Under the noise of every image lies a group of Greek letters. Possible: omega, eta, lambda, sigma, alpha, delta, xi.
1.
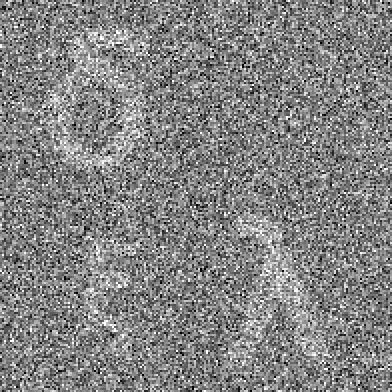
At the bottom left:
xi
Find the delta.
top left
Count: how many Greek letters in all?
3
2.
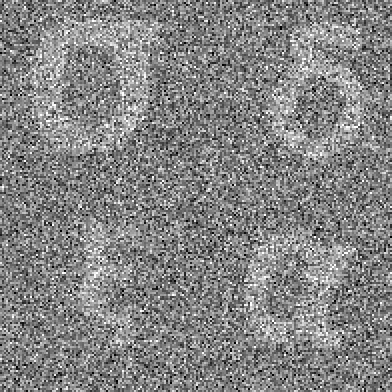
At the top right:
delta
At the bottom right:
alpha
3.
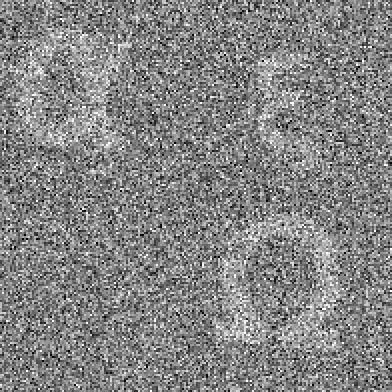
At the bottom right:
omega
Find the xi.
top right
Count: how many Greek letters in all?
3
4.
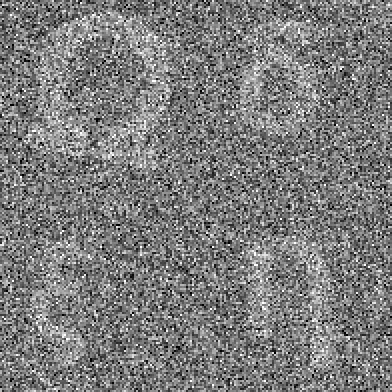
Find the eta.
bottom right
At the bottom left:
xi
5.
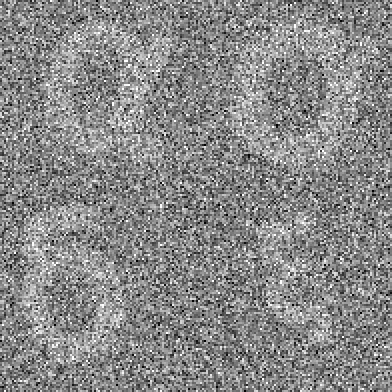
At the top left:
alpha
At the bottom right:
xi
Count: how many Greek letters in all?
4
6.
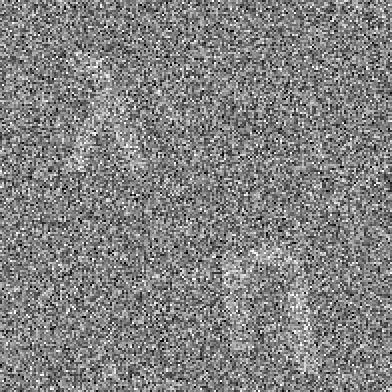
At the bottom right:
eta
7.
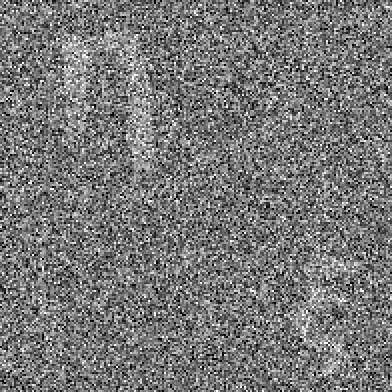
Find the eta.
top left
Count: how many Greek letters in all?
2
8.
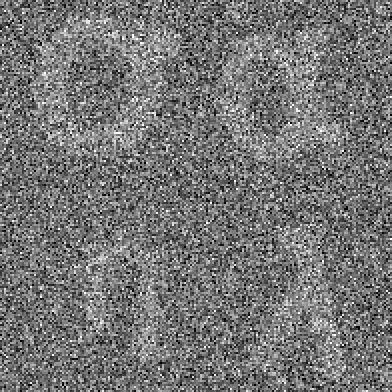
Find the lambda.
bottom right
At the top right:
alpha
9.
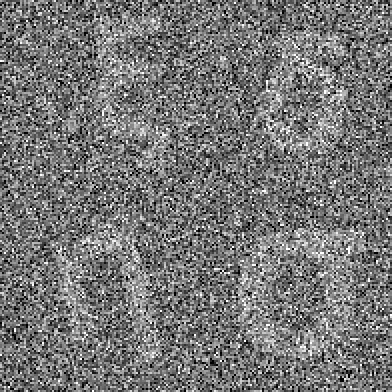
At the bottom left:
eta
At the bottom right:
sigma
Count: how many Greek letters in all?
4
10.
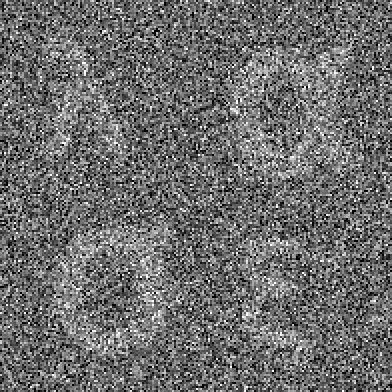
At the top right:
alpha
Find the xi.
bottom right
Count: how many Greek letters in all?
4
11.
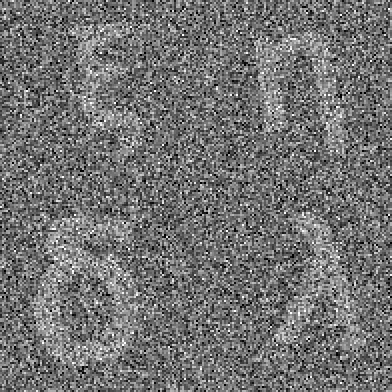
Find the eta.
top right
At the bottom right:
lambda
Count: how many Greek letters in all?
4
